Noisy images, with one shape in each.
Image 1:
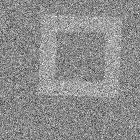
square frame
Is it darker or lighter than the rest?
lighter
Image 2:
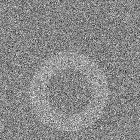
ring
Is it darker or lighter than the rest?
lighter
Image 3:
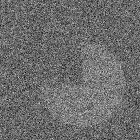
disc with a wedge cut out
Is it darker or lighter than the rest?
lighter
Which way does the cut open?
up and left
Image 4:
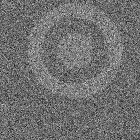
bullseye
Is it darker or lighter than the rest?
lighter
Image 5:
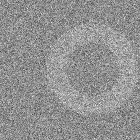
ring
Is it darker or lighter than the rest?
lighter
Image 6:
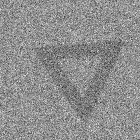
triangle frame
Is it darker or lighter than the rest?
darker
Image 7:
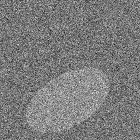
ellipse
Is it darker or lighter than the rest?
lighter
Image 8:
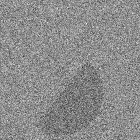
half disc
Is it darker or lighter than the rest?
darker
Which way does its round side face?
down and right
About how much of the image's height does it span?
half
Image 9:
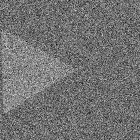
triangle
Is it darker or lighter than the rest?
lighter
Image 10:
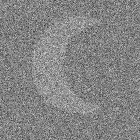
crescent
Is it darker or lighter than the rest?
lighter
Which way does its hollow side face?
right
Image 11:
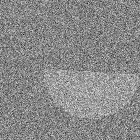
half disc
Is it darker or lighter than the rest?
lighter
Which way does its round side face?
down
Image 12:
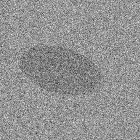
ellipse
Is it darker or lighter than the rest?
darker
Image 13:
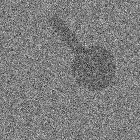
lollipop
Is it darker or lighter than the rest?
darker
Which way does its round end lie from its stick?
down and right
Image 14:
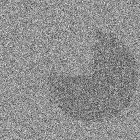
disc with a wedge cut out
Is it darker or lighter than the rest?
darker
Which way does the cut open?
up and left
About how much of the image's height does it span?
two thirds
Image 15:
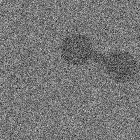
dumbbell
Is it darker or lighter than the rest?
darker
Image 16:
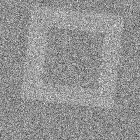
square frame
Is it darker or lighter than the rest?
lighter
